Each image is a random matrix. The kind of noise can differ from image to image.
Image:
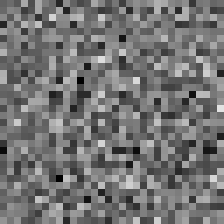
low rank plus noise
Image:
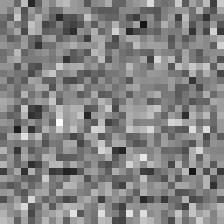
low rank plus noise
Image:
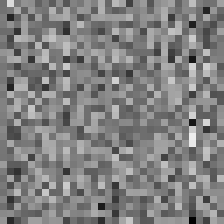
columns of uneven size
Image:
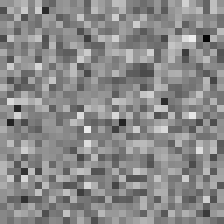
low rank plus noise
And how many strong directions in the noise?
three or four
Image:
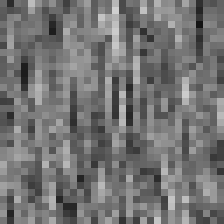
streaked along the columns
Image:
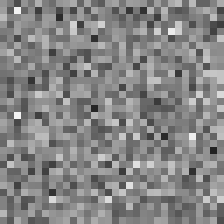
low rank plus noise
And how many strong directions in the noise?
five to eight
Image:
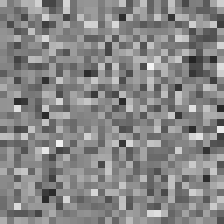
low rank plus noise
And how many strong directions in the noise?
three or four
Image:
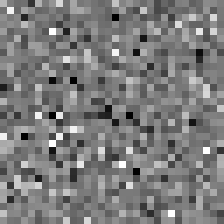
heavy tails
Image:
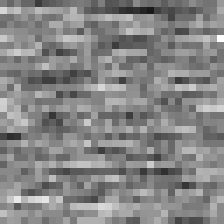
streaked along the rows
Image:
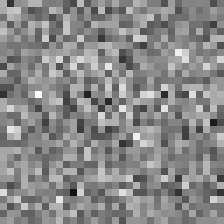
low rank plus noise
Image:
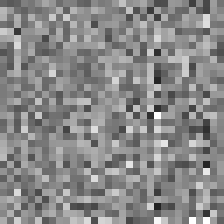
low rank plus noise
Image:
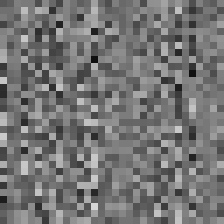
columns of uneven size
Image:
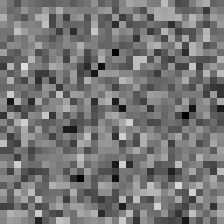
independent entries
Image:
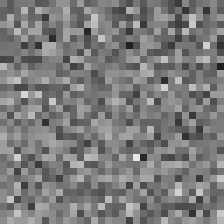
low rank plus noise
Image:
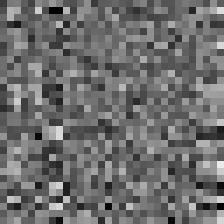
low rank plus noise
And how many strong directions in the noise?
one
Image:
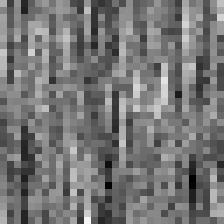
streaked along the columns
